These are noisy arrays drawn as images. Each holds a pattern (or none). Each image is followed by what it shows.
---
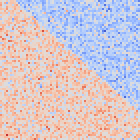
a sharp edge
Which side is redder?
bottom left
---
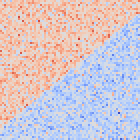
a sharp edge
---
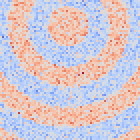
rings round one point
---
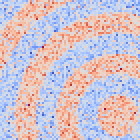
rings round one point
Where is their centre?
bottom right
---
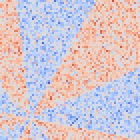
spokes from one point
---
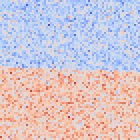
a sharp edge
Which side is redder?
bottom
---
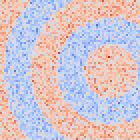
rings round one point
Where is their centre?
middle right
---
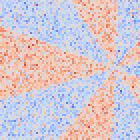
spokes from one point
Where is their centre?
middle right
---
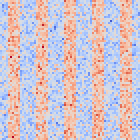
vertical stripes
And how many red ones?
5
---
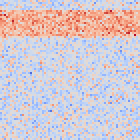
one horizontal stripe
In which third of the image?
top
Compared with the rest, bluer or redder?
redder
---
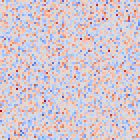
only noise
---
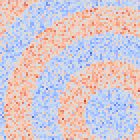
rings round one point
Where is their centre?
bottom right
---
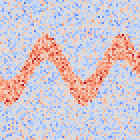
a wavy band
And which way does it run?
left to right
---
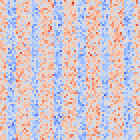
vertical stripes
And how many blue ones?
6
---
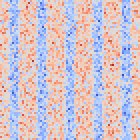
vertical stripes
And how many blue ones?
5
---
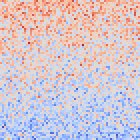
a smooth slope
